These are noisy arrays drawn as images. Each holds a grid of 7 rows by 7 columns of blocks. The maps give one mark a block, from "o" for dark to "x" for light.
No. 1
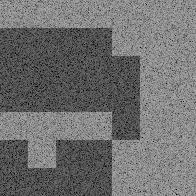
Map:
x x x x x x x
o o o o x x x
o o o o o x x
o o o o o x x
x x x x o x x
o x o o x x x
o o o o x x x
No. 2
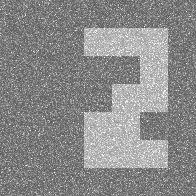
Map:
o o o o o o o
o o o x x x o
o o o o o x o
o o o o x x o
o o o x x o o
o o o x x x o
o o o o o o o
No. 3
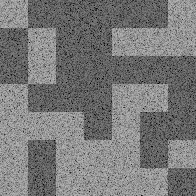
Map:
x o o o o o x
o x o o x x x
o x o o o o o
x o o o x x o
x x x o x o o
x o x x x o x
x o x x x x o
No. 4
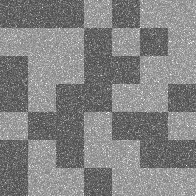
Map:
o o o x o x x
x x x o x o x
o x x o o x x
o x o o x x o
x o o x o o x
o x o x x o o
o x x o x x x
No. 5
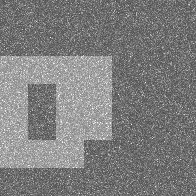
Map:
o o o o o o o
o o o o o o o
x x x x o o o
x o x x o o o
x o x x o o o
x x x o o o o
o o o o o o o
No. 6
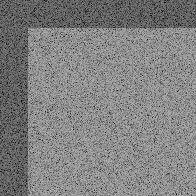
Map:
o o o o o o o
o x x x x x x
o x x x x x x
o x x x x x x
o x x x x x x
o x x x x x x
o x x x x x x
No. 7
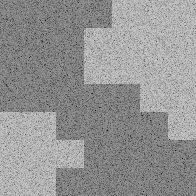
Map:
o o o o x x x
o o o x x x x
o o o x x x x
o o o o o x x
x x o o o o x
x x x o o o o
x x o o o o o
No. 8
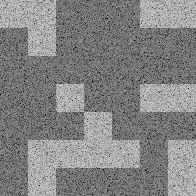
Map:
x x o o o x x
o x o o o o o
o o o o o o o
o o x o o x x
o o o x o o o
o x x x x o x
o x o o o o x
